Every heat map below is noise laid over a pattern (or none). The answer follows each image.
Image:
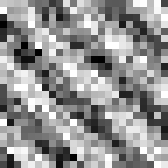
diagonal stripes
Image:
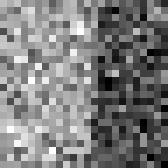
a sharp edge
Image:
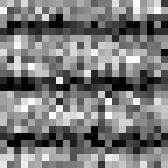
horizontal stripes
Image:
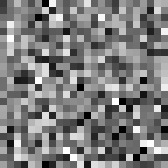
only noise
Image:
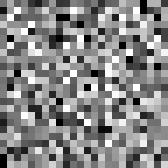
only noise
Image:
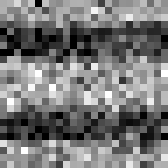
horizontal stripes
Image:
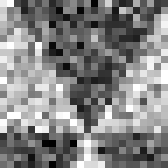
spokes from one point
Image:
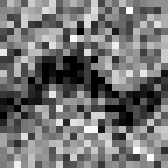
a wavy band
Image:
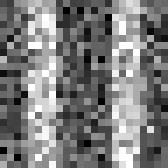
vertical stripes
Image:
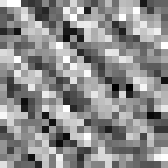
diagonal stripes
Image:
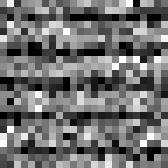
horizontal stripes
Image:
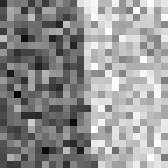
a sharp edge
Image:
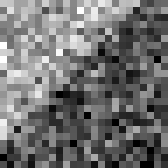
a sharp edge
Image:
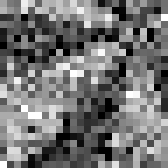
spokes from one point
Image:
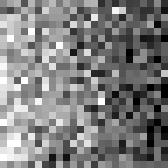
a smooth slope
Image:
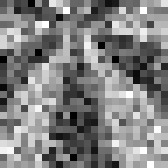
spokes from one point
